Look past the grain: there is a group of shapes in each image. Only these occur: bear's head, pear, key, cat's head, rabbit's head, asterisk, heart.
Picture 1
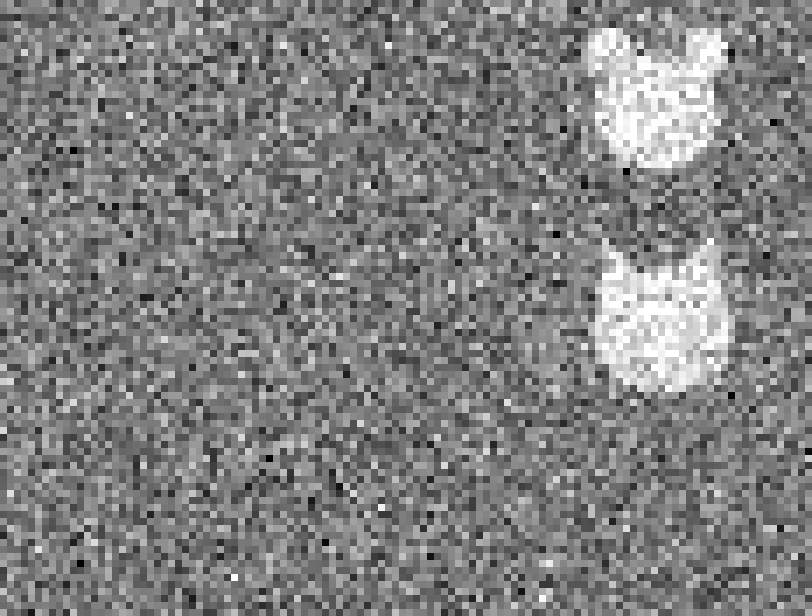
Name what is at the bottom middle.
nothing
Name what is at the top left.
nothing
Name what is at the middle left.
nothing
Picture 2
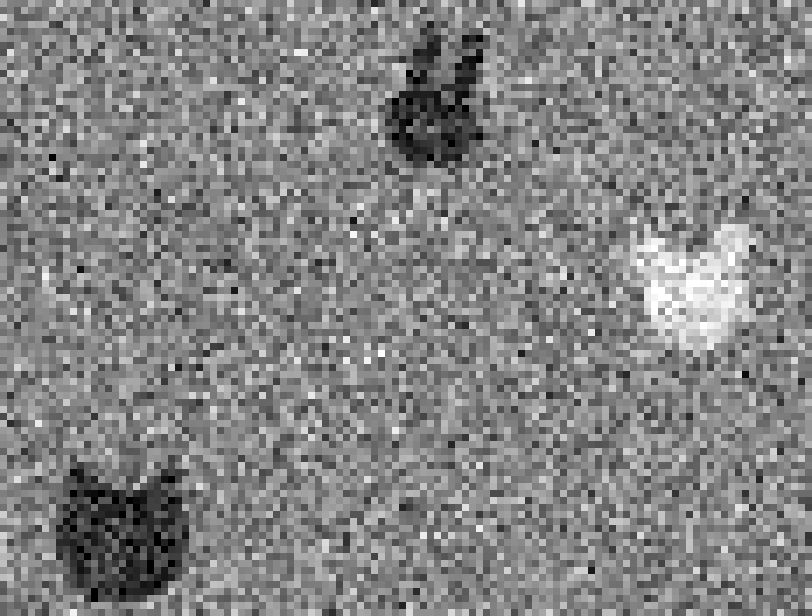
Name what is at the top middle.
rabbit's head
